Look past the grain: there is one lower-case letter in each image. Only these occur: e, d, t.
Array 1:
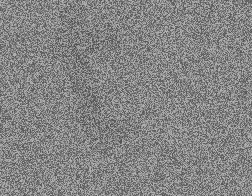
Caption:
dark t
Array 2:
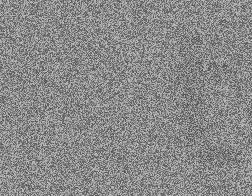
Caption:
dark t
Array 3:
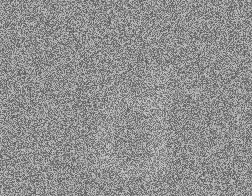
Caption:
light d
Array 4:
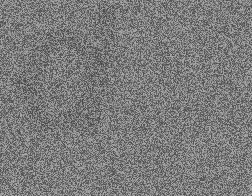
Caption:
dark d
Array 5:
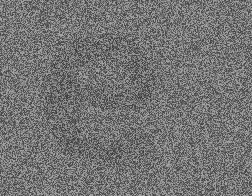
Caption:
dark e
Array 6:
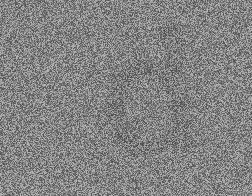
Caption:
dark d
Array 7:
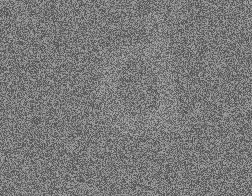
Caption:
light d
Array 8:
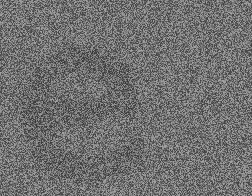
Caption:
dark e
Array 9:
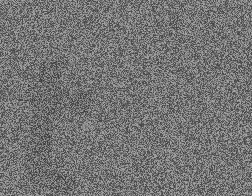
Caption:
dark t
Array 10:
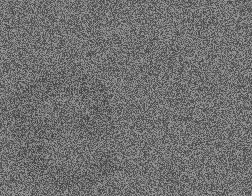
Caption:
dark e
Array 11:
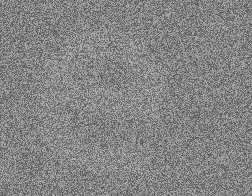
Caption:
light e
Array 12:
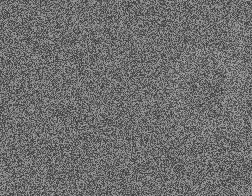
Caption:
light d
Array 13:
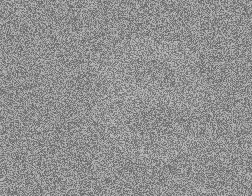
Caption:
light e
